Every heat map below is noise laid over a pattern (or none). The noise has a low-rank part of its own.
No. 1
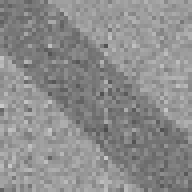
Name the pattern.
a diagonal band
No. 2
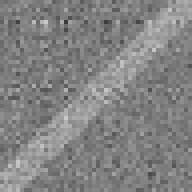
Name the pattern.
a diagonal band
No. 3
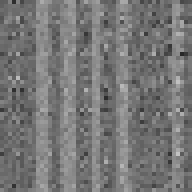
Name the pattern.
bands of columns
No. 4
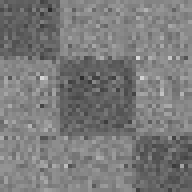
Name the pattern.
blocks along the diagonal
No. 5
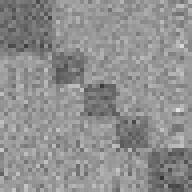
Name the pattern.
blocks along the diagonal
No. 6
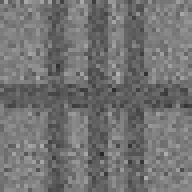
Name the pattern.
bands of rows crossing bands of columns
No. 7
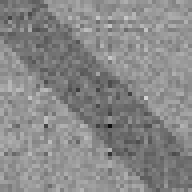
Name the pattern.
a diagonal band
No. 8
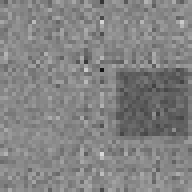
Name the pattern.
one block
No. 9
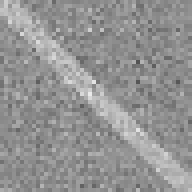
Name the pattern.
a diagonal band
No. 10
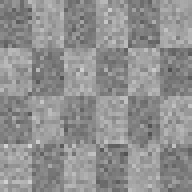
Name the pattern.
a checkerboard
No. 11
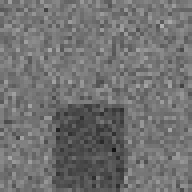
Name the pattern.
one block
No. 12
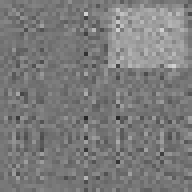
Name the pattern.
one block
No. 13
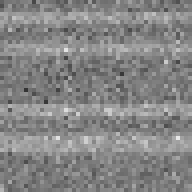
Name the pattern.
bands of rows
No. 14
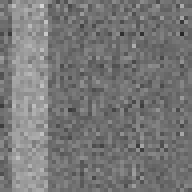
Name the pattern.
one band of columns
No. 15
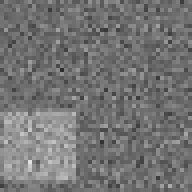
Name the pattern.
one block
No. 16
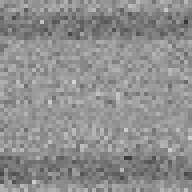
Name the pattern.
bands of rows
